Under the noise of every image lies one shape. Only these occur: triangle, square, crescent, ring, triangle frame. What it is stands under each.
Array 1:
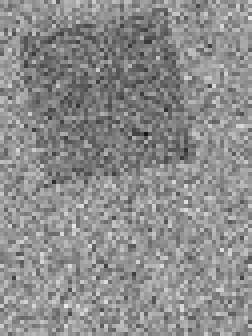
square
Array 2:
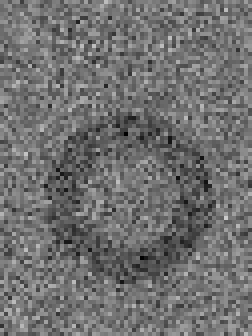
ring
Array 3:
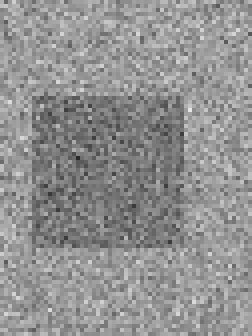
square
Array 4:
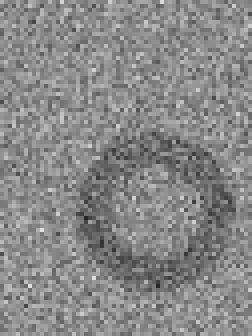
ring
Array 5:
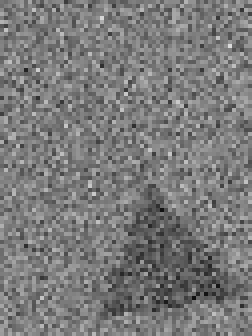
triangle
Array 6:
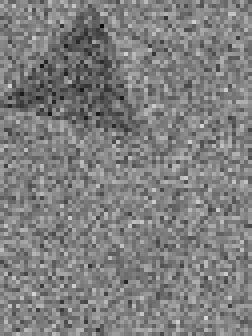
triangle
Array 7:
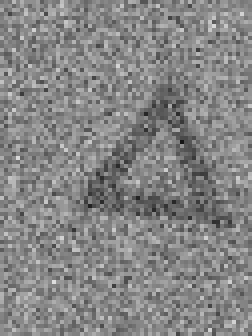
triangle frame
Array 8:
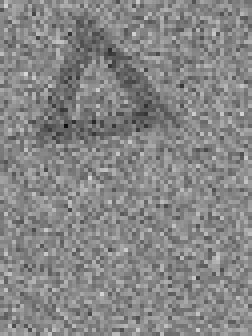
triangle frame
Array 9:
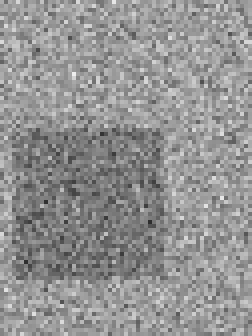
square
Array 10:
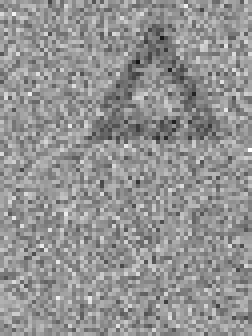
triangle frame
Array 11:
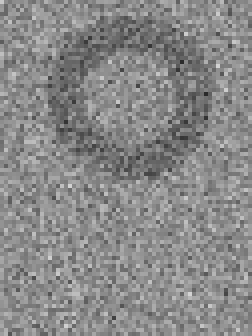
ring
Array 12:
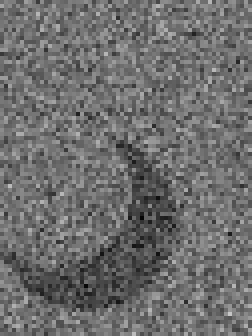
crescent
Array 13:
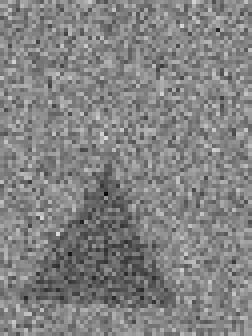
triangle
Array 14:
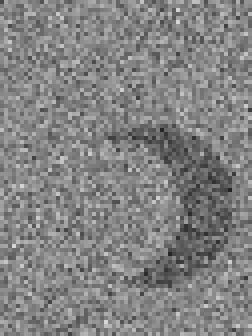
crescent
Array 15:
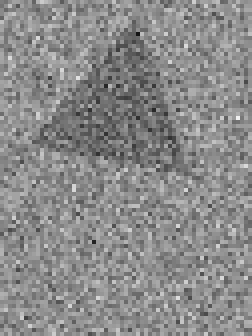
triangle
